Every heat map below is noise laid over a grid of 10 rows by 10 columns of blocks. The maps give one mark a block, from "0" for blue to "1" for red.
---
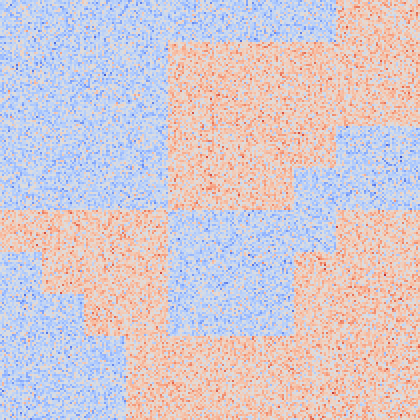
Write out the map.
0 0 0 0 0 0 0 0 1 1
0 0 0 0 1 1 1 1 1 1
0 0 0 0 1 1 1 1 1 1
0 0 0 0 1 1 1 1 0 0
0 0 0 0 1 1 1 0 0 0
1 1 1 1 0 0 0 0 1 1
0 1 1 1 0 0 0 1 1 1
0 0 1 1 0 0 0 1 1 1
0 0 0 1 1 1 1 1 1 1
0 0 0 1 1 1 1 1 1 1
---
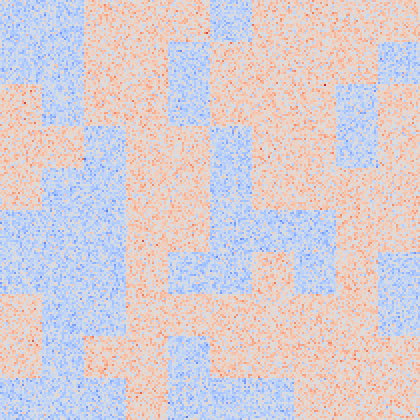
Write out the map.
0 0 1 1 1 0 1 1 1 1
0 0 1 1 0 1 1 1 1 0
1 0 1 1 0 1 1 1 0 1
1 1 0 1 1 0 1 1 0 1
1 0 0 1 1 0 1 1 1 1
0 0 0 1 1 0 0 0 1 1
0 0 0 1 0 0 1 0 1 0
1 0 0 1 1 1 1 1 1 0
1 0 1 1 0 1 1 1 1 1
0 0 0 1 0 0 0 1 1 1
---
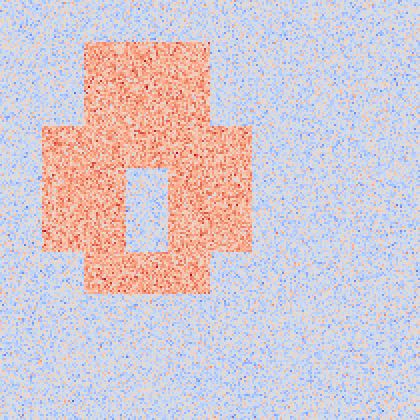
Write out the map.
0 0 0 0 0 0 0 0 0 0
0 0 1 1 1 0 0 0 0 0
0 0 1 1 1 0 0 0 0 0
0 1 1 1 1 1 0 0 0 0
0 1 1 0 1 1 0 0 0 0
0 1 1 0 1 1 0 0 0 0
0 0 1 1 1 0 0 0 0 0
0 0 0 0 0 0 0 0 0 0
0 0 0 0 0 0 0 0 0 0
0 0 0 0 0 0 0 0 0 0
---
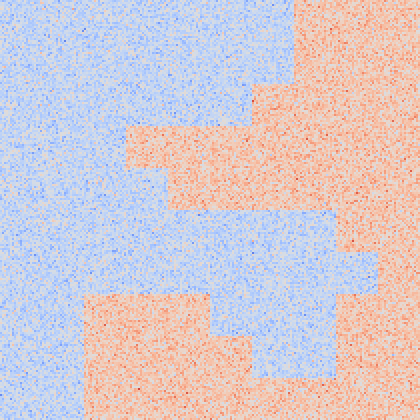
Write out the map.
0 0 0 0 0 0 0 1 1 1
0 0 0 0 0 0 0 1 1 1
0 0 0 0 0 0 1 1 1 1
0 0 0 1 1 1 1 1 1 1
0 0 0 0 1 1 1 1 1 1
0 0 0 0 0 0 0 0 1 1
0 0 0 0 0 0 0 0 0 1
0 0 1 1 1 0 0 0 1 1
0 0 1 1 1 1 0 0 1 1
0 0 1 1 1 1 1 1 1 1
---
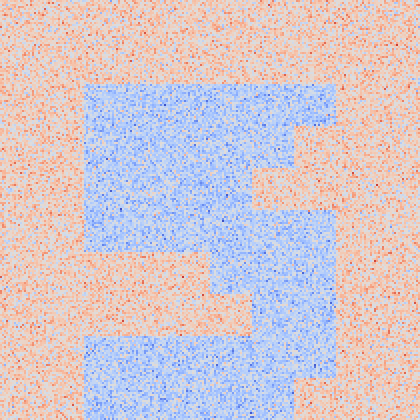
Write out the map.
1 1 1 1 1 1 1 1 1 1
1 1 1 1 1 1 1 1 1 1
1 1 0 0 0 0 0 0 1 1
1 1 0 0 0 0 0 1 1 1
1 1 0 0 0 0 1 1 1 1
1 1 0 0 0 0 0 0 1 1
1 1 1 1 1 0 0 0 1 1
1 1 1 1 1 1 0 0 1 1
1 1 0 0 0 0 0 0 1 1
1 1 0 0 0 0 0 1 1 1
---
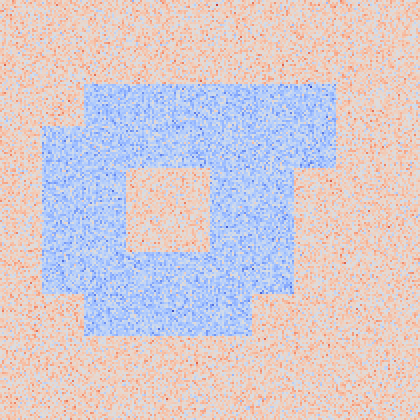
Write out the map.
1 1 1 1 1 1 1 1 1 1
1 1 1 1 1 1 1 1 1 1
1 1 0 0 0 0 0 0 1 1
1 0 0 0 0 0 0 0 1 1
1 0 0 1 1 0 0 1 1 1
1 0 0 1 1 0 0 1 1 1
1 0 0 0 0 0 0 1 1 1
1 1 0 0 0 0 1 1 1 1
1 1 1 1 1 1 1 1 1 1
1 1 1 1 1 1 1 1 1 1
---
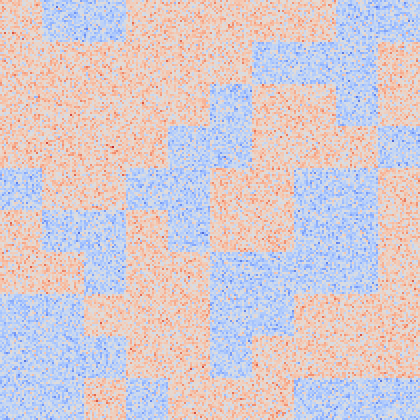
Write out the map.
1 0 0 1 1 1 1 1 0 0
1 1 1 1 1 1 0 0 0 1
1 1 1 1 1 0 1 1 0 1
1 1 1 1 0 0 1 1 1 0
0 1 1 0 0 1 1 0 0 1
1 0 0 1 0 1 1 0 0 1
1 1 0 1 1 0 0 0 0 1
0 0 1 1 1 0 0 1 1 1
0 0 0 1 1 0 1 1 1 1
0 0 1 0 1 1 1 0 0 0
